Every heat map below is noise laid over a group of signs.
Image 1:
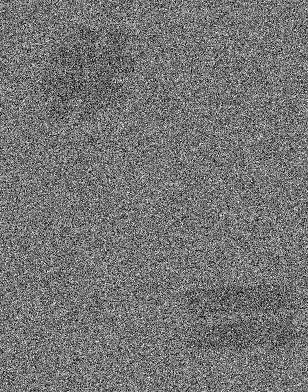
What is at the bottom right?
equals sign
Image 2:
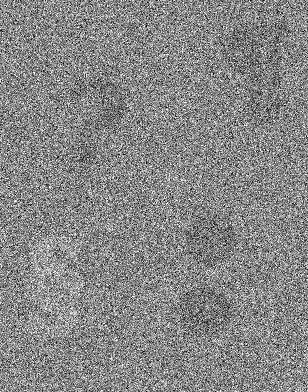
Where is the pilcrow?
top right
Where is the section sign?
bottom left
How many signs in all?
4
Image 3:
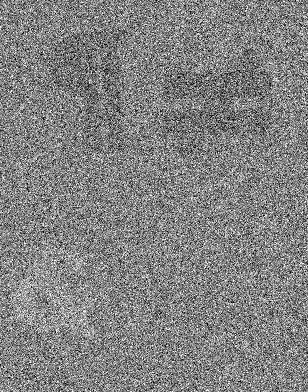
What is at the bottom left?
ampersand
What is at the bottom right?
nothing
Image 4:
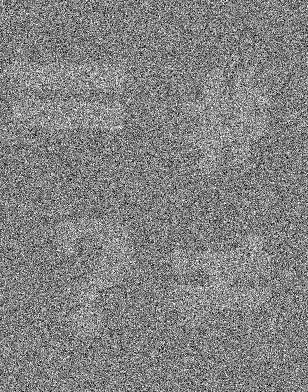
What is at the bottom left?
question mark
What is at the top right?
hash sign
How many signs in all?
4
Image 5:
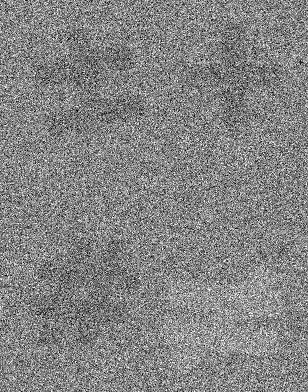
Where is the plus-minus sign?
top left
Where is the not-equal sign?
bottom right
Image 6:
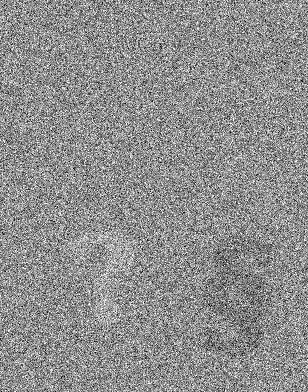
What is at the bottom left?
question mark
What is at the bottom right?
section sign
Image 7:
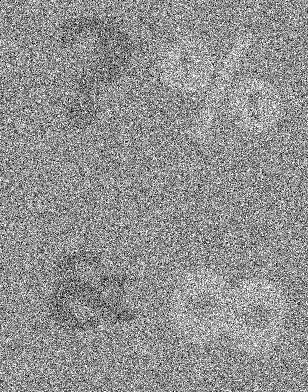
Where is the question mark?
top left
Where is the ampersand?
bottom left
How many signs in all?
4
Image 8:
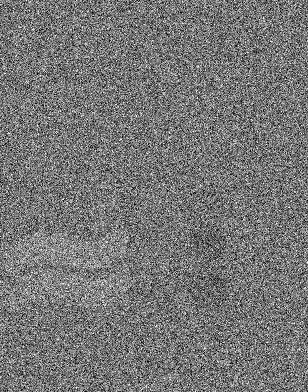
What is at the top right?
nothing
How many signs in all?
2
